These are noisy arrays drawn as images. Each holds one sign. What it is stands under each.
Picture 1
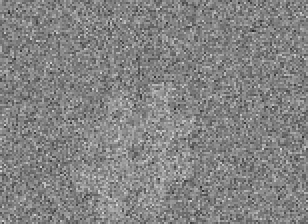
hash sign
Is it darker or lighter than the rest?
lighter
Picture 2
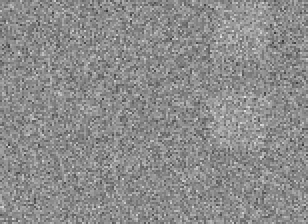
colon
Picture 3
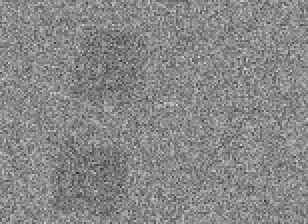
colon
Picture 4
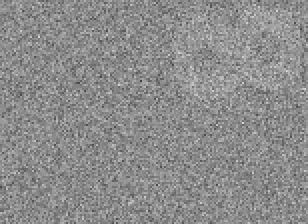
infinity sign
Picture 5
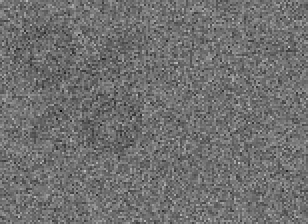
percent sign
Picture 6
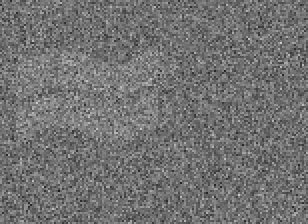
approximately sign
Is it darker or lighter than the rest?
lighter
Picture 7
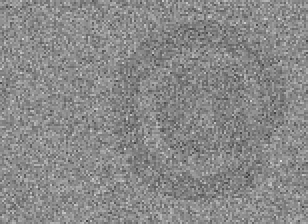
at sign
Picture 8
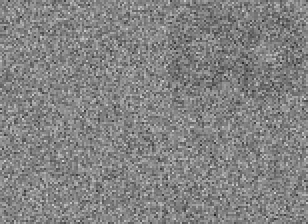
infinity sign
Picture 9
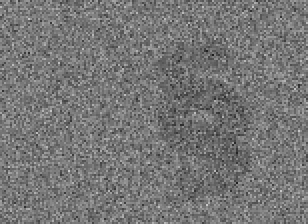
section sign
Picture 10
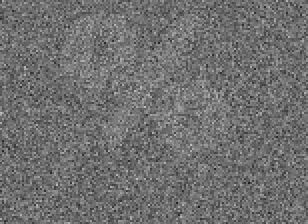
percent sign
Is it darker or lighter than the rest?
lighter
